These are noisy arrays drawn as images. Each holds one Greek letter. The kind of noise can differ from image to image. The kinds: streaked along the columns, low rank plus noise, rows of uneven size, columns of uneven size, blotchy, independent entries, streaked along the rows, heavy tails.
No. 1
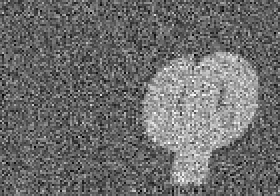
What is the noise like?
low rank plus noise
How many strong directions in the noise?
three or four
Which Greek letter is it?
phi
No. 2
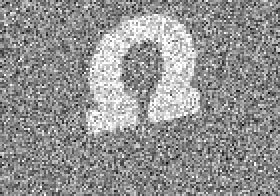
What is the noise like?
independent entries
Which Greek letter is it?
omega
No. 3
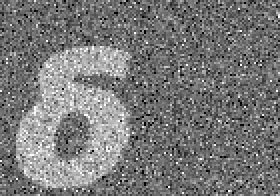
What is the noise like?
heavy tails
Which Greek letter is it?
delta
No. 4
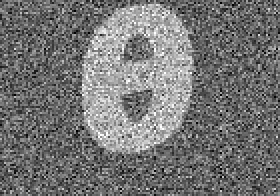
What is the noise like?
low rank plus noise
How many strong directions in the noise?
three or four
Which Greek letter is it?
theta
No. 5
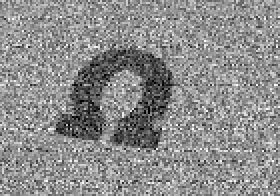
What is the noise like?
rows of uneven size
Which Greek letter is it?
omega
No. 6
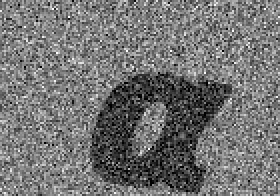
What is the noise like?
independent entries
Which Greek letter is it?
alpha
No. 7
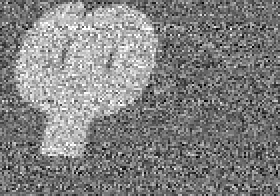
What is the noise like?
rows of uneven size
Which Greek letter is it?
phi
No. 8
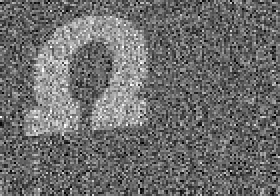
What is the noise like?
low rank plus noise
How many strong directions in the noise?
one
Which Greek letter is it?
omega
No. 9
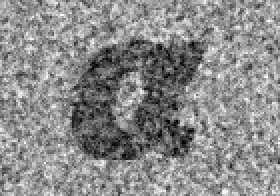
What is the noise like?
blotchy
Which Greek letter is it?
alpha
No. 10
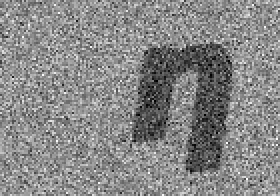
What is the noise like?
independent entries
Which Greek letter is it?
eta
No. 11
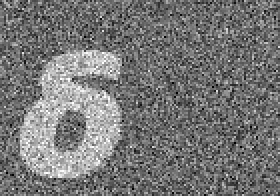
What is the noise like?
independent entries
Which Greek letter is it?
delta
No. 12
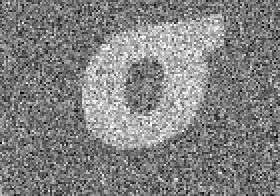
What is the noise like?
independent entries
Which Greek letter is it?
sigma
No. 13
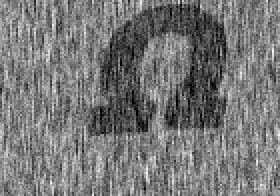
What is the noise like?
streaked along the columns
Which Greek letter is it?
omega
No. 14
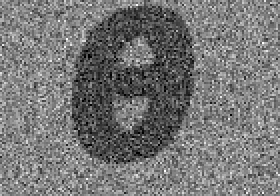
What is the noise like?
low rank plus noise
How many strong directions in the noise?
five to eight
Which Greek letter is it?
theta
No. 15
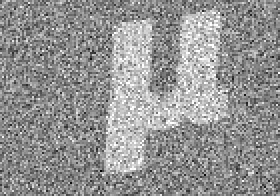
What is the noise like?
independent entries
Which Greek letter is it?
mu
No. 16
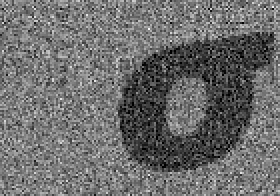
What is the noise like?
low rank plus noise
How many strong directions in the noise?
one
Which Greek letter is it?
sigma
